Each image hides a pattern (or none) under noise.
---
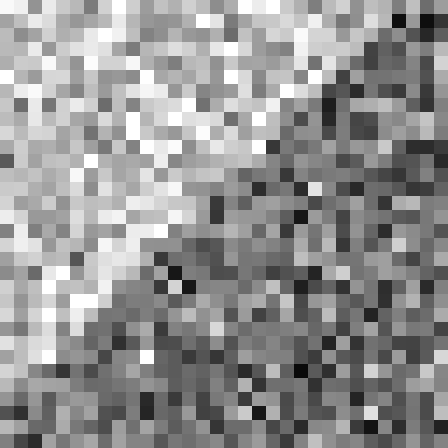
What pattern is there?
a sharp edge
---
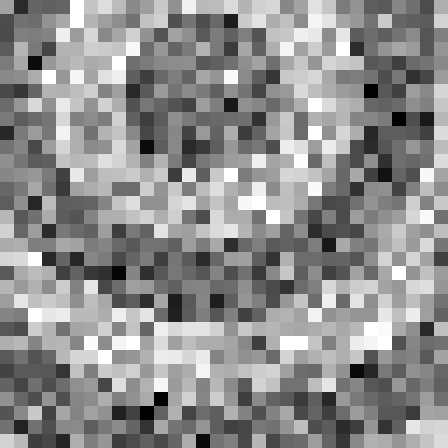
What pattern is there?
rings round one point
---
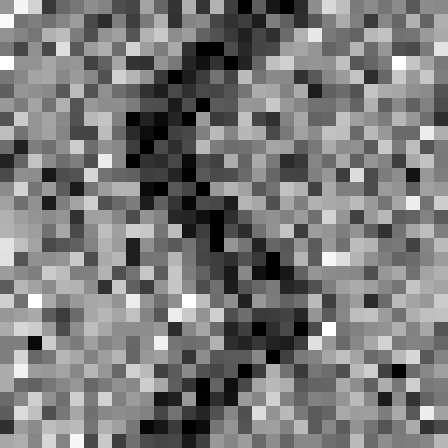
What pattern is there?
a wavy band
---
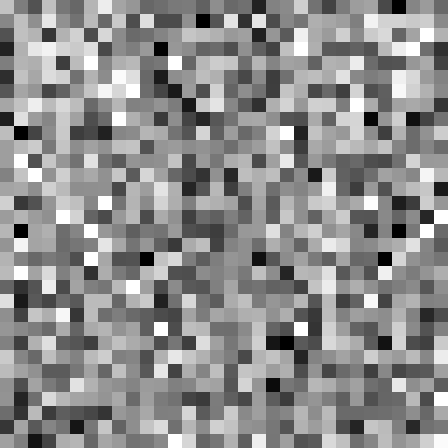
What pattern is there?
only noise
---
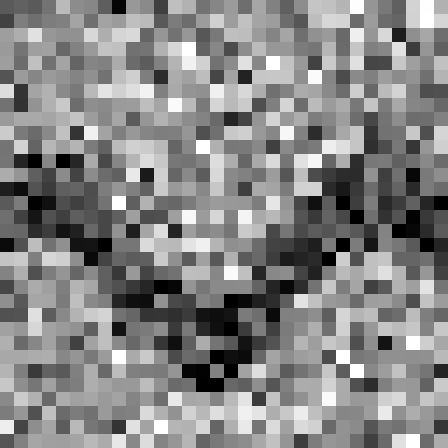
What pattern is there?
a wavy band
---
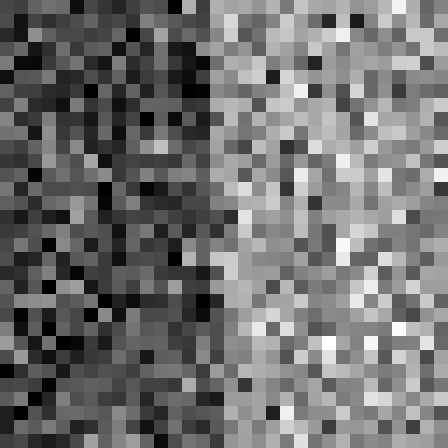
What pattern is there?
a sharp edge
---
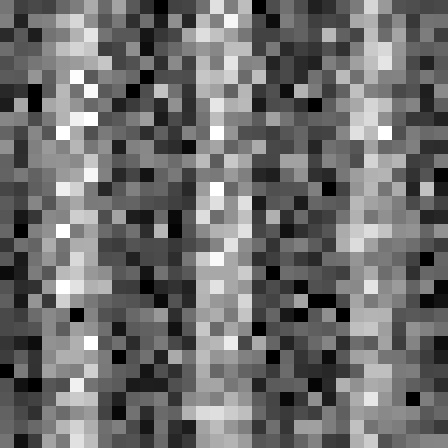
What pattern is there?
vertical stripes
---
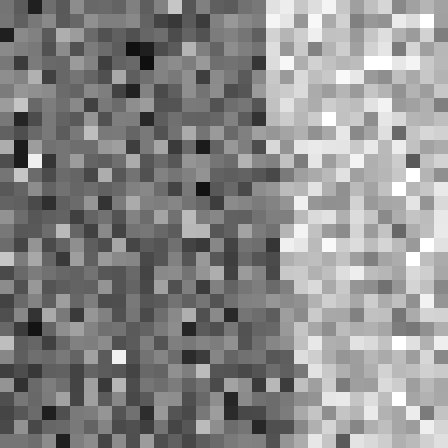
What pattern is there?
a sharp edge
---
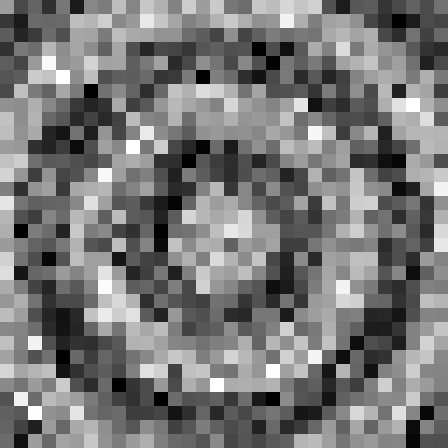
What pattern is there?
rings round one point
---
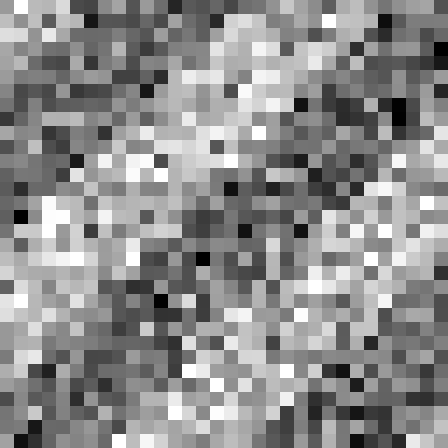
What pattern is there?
diagonal stripes
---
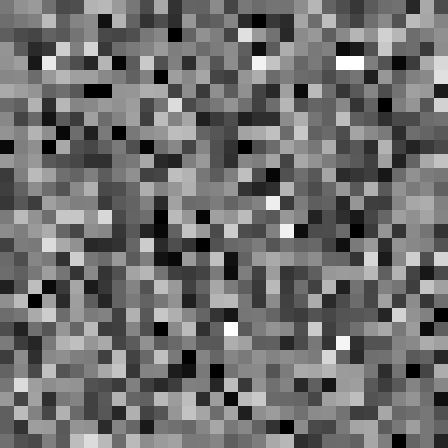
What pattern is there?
only noise
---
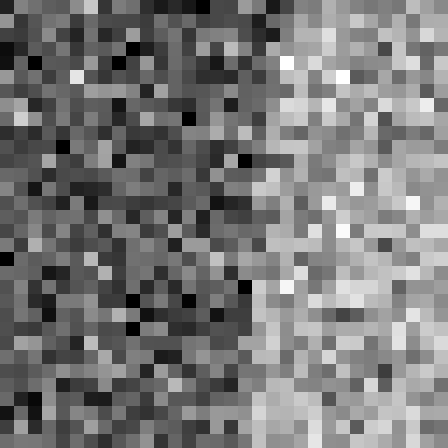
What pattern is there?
a sharp edge
